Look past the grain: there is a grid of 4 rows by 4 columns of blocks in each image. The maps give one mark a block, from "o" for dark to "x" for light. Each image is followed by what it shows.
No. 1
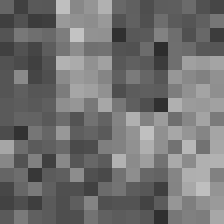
oxoo
oxox
ooxx
ooox
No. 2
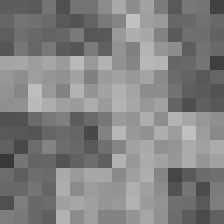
ooxo
xxxo
ooxx
oxxo
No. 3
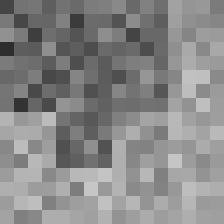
ooox
ooox
xoxx
xxxx
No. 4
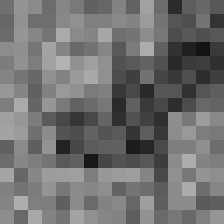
xxxo
xxoo
xoox
xxxx
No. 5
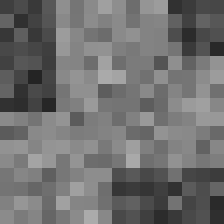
oxxo
oxxx
xxxx
xxoo
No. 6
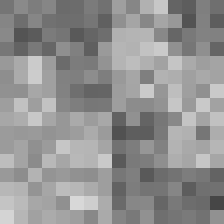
ooxo
xoxx
xxox
xxoo
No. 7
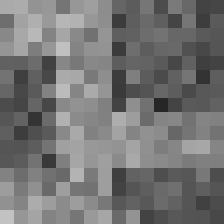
xxoo
oxoo
oxxx
xxoo
